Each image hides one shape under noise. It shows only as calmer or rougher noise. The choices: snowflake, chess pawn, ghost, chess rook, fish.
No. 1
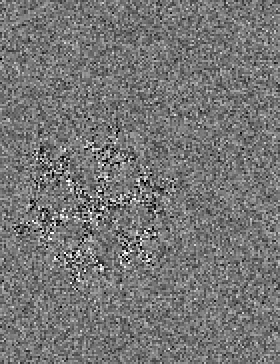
snowflake
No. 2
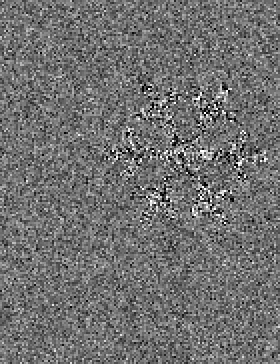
snowflake
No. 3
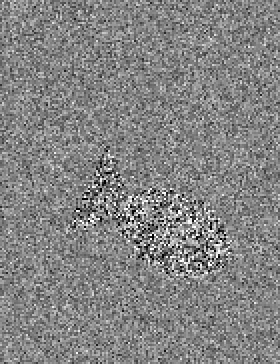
fish
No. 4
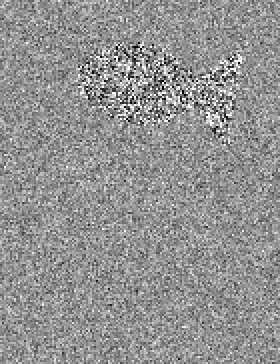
fish
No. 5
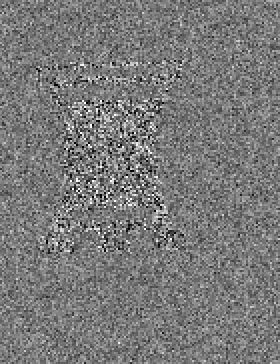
chess rook
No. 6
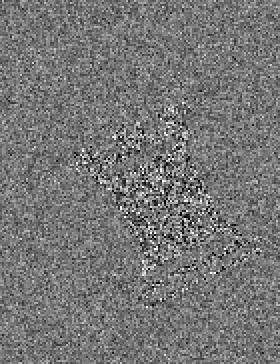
chess rook
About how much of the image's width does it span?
two thirds
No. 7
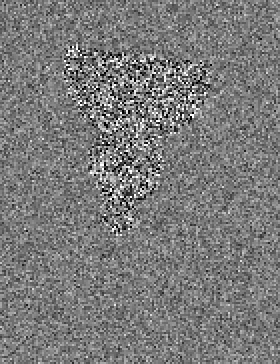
chess pawn
